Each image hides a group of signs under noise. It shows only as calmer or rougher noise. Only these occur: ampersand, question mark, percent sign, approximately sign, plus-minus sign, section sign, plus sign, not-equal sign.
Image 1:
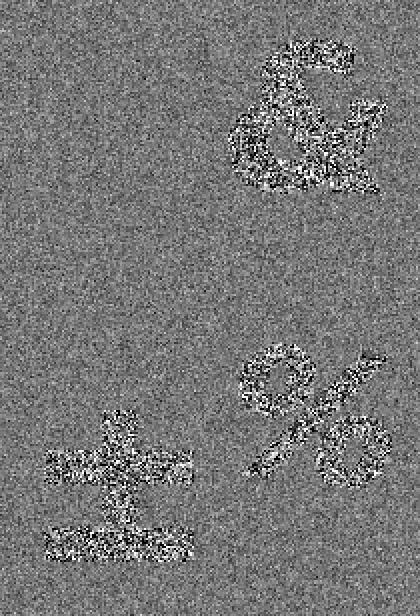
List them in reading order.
top right: rough ampersand; bottom left: rough plus-minus sign; bottom right: rough percent sign
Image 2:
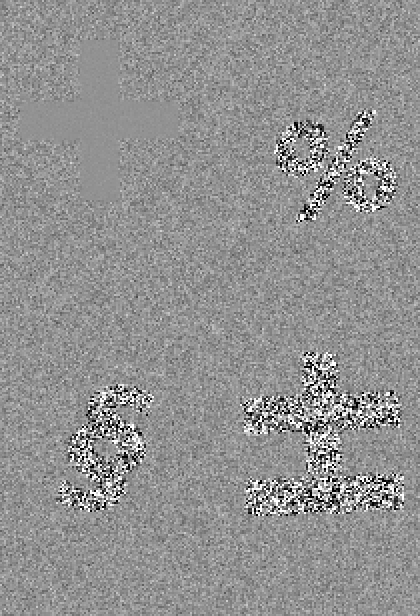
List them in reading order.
top left: calm plus sign; top right: rough percent sign; bottom left: rough section sign; bottom right: rough plus-minus sign
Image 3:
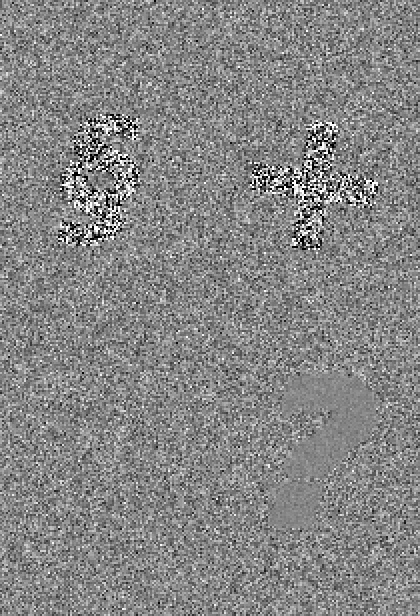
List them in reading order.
top left: rough section sign; top right: rough plus sign; bottom right: calm question mark
